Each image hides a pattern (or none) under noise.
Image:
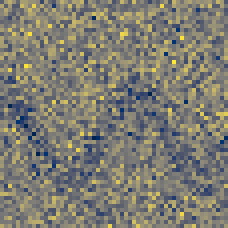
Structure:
a wavy band
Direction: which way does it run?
left to right
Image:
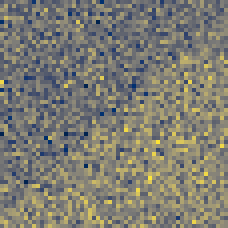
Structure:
a sharp edge
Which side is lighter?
bottom right
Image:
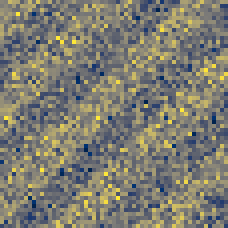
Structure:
diagonal stripes
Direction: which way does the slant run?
bottom left to top right
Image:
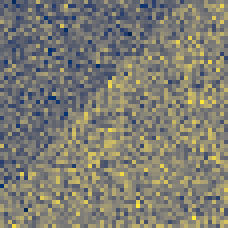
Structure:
a sharp edge
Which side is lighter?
bottom right
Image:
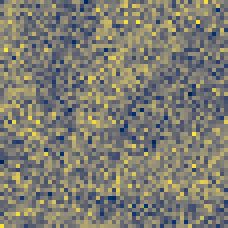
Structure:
spokes from one point
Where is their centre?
bottom left
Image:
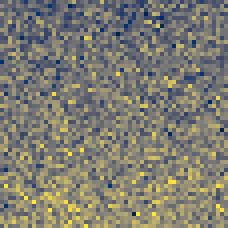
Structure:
a smooth slope
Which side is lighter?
bottom
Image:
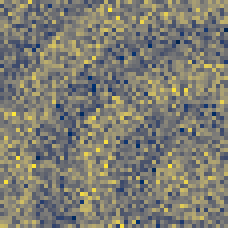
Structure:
rings round one point
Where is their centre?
bottom right
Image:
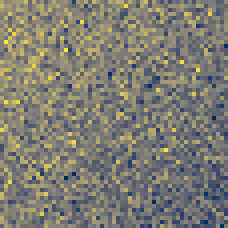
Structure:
a smooth slope
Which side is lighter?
top left
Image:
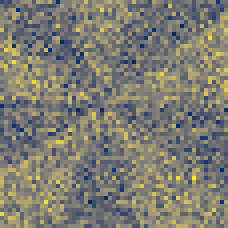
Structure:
spokes from one point
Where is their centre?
centre
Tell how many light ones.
5
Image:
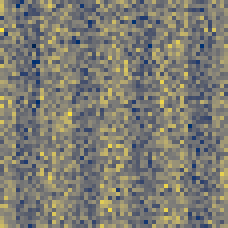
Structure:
vertical stripes
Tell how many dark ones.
4
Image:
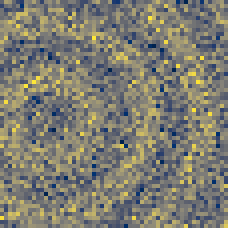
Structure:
rings round one point
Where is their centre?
middle left
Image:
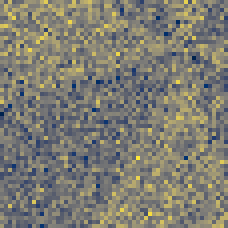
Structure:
spokes from one point
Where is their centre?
top right
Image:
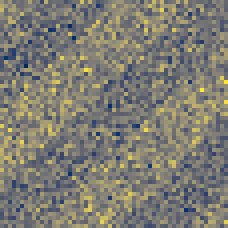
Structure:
diagonal stripes
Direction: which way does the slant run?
bottom left to top right
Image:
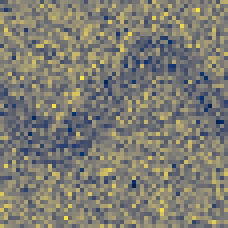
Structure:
a wavy band
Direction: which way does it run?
left to right
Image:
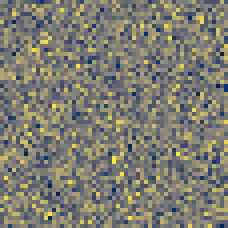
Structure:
only noise
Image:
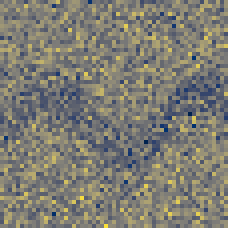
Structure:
a wavy band
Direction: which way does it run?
left to right
